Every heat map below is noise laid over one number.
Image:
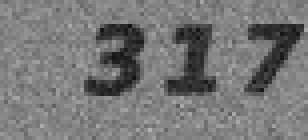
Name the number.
317
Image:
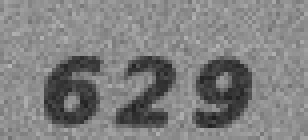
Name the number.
629
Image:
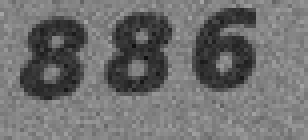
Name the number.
886
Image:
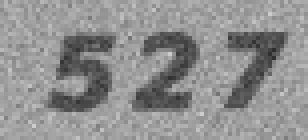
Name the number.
527
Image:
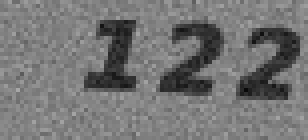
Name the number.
122
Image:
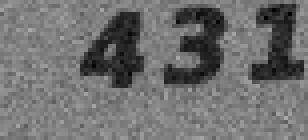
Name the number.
431
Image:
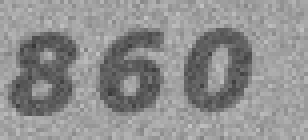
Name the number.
860
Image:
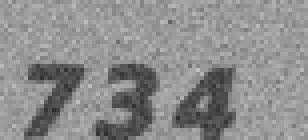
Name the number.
734
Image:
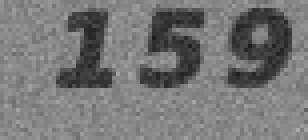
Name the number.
159
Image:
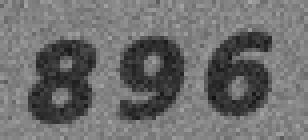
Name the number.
896
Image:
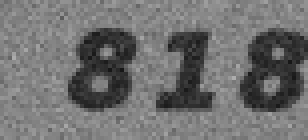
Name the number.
818
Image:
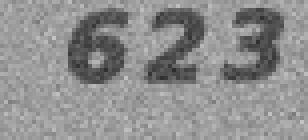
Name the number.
623
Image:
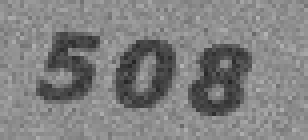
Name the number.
508
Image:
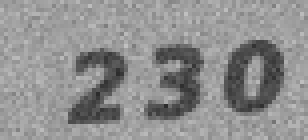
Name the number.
230
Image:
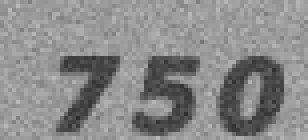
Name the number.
750
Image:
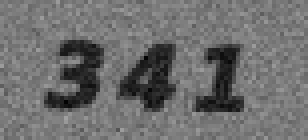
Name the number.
341
